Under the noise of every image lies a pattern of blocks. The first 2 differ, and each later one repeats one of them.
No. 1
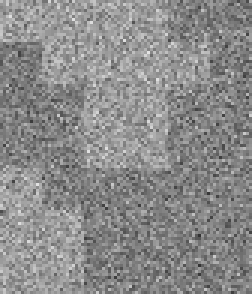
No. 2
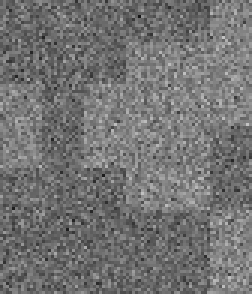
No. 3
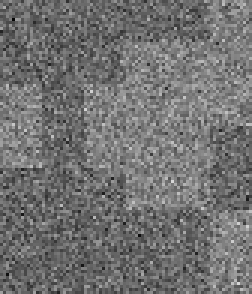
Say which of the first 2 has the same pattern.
2
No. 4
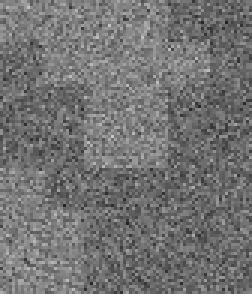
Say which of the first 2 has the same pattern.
1
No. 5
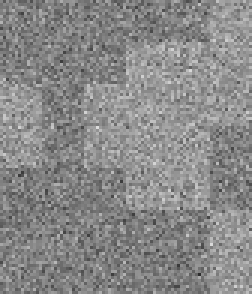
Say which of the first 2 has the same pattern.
2
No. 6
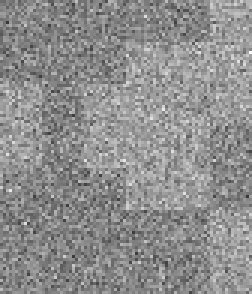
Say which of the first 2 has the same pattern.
2
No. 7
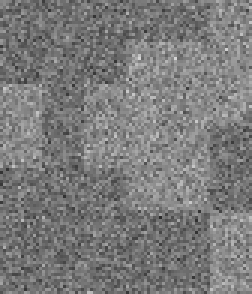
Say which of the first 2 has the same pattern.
2
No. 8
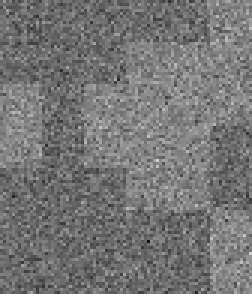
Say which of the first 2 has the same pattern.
2
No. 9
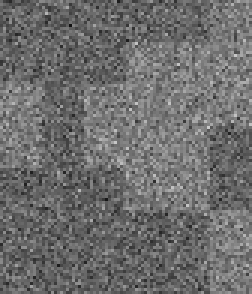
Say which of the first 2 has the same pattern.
2
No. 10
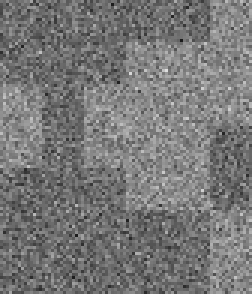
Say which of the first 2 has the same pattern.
2
